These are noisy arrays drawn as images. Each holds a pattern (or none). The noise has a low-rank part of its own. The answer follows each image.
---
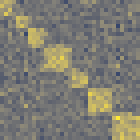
blocks along the diagonal
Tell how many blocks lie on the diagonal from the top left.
7
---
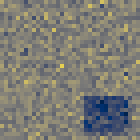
one block
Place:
bottom right
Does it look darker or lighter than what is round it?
darker
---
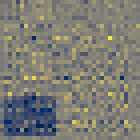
one block
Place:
bottom left
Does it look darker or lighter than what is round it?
darker
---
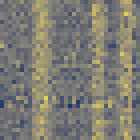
bands of columns
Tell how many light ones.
3
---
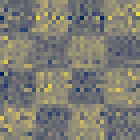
a checkerboard
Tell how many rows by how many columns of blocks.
4 by 4
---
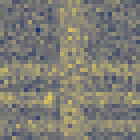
bands of rows crossing bands of columns
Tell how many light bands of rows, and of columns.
3 and 1
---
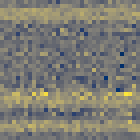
bands of rows
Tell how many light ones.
3
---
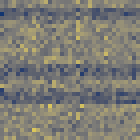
bands of rows
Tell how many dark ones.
3
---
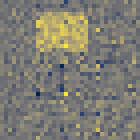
one block
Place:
top middle
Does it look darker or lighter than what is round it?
lighter
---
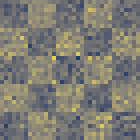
a checkerboard
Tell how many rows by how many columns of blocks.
5 by 5
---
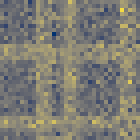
bands of rows crossing bands of columns
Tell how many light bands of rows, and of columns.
2 and 3
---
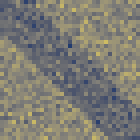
a diagonal band
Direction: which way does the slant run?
top left to bottom right
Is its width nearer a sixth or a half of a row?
a half
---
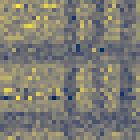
bands of rows crossing bands of columns
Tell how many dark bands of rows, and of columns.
2 and 3
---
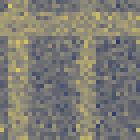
bands of rows crossing bands of columns
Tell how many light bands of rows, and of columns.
1 and 2
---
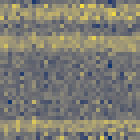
bands of rows
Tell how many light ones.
3
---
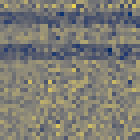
bands of rows
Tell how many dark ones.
2
